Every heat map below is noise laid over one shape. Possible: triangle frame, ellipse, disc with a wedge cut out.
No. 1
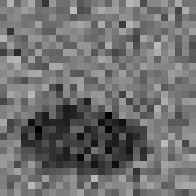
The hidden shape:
ellipse
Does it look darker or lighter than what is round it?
darker
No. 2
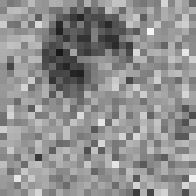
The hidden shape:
disc with a wedge cut out
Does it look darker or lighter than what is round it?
darker
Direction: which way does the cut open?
down and right
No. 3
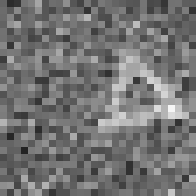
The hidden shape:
triangle frame
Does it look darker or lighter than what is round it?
lighter
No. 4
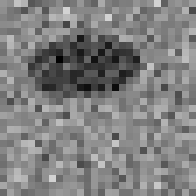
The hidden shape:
ellipse
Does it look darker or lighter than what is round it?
darker
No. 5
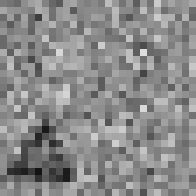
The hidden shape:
triangle frame
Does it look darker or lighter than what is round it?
darker
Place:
bottom left
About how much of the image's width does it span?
a third
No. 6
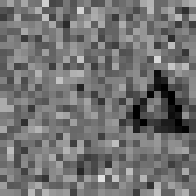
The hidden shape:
triangle frame
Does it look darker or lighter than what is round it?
darker
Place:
middle right
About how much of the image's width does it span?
a third
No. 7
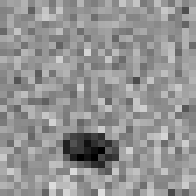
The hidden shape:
ellipse
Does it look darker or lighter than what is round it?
darker
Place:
bottom middle
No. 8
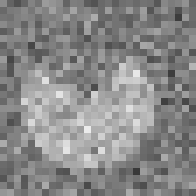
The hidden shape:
disc with a wedge cut out
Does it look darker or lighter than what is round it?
lighter
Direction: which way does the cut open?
up
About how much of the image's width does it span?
two thirds
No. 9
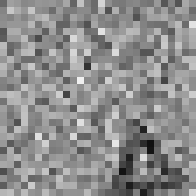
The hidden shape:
triangle frame
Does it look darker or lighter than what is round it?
darker
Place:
bottom right
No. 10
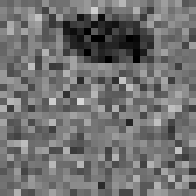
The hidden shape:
ellipse
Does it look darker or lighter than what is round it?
darker
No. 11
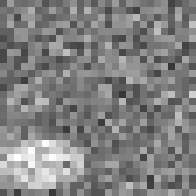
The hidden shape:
ellipse
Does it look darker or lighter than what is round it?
lighter
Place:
bottom left
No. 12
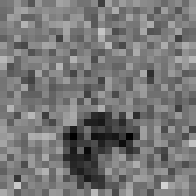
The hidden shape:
disc with a wedge cut out
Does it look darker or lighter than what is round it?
darker
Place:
bottom middle
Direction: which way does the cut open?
down and right
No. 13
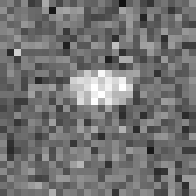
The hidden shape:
ellipse
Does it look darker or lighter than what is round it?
lighter
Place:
centre
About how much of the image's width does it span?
a third
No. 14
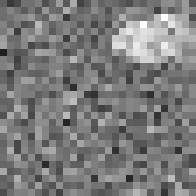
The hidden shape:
ellipse
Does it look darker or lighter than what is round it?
lighter
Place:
top right
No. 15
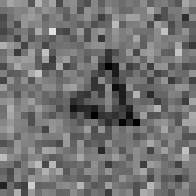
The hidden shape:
triangle frame
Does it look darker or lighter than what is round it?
darker
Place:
centre
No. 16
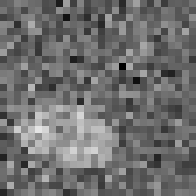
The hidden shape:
ellipse
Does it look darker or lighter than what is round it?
lighter
